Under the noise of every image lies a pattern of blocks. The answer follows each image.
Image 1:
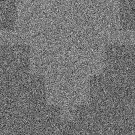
left and right mirror each other
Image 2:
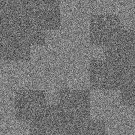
mirrored about the diagonal from the top left
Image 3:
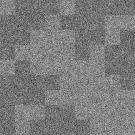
mirrored about the diagonal from the top left
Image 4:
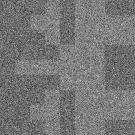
top and bottom mirror each other
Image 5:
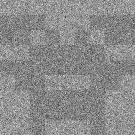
left and right mirror each other
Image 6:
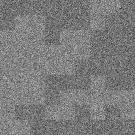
no symmetry
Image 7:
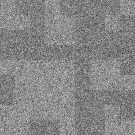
mirrored about the diagonal from the bottom left
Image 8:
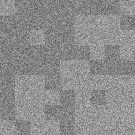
mirrored about the diagonal from the top left
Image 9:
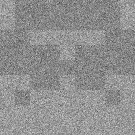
left and right mirror each other
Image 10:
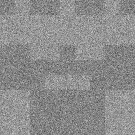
left and right mirror each other
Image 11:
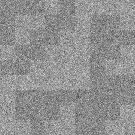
mirrored about the diagonal from the top left
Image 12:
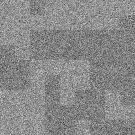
no symmetry
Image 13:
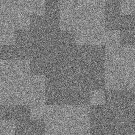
mirrored about the diagonal from the top left
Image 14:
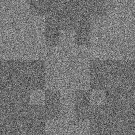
left and right mirror each other
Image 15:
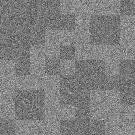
mirrored about the diagonal from the top left
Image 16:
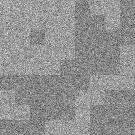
mirrored about the diagonal from the top left
